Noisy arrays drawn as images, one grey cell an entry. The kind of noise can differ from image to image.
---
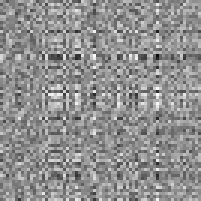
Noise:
low rank plus noise
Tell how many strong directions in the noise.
one
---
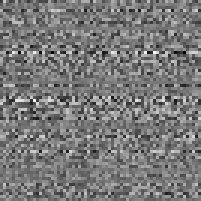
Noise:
rows of uneven size
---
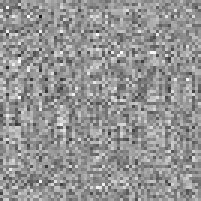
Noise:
low rank plus noise
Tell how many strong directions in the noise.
three or four
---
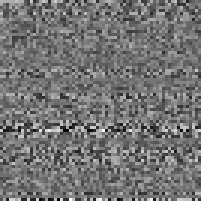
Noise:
rows of uneven size
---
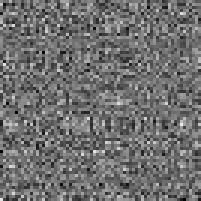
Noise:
low rank plus noise
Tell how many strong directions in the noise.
three or four
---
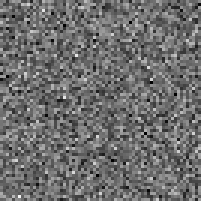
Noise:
independent entries
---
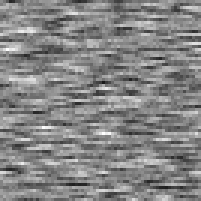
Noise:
streaked along the rows
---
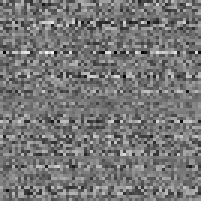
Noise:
rows of uneven size
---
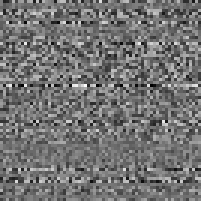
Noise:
rows of uneven size
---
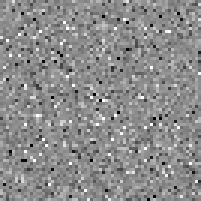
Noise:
heavy tails
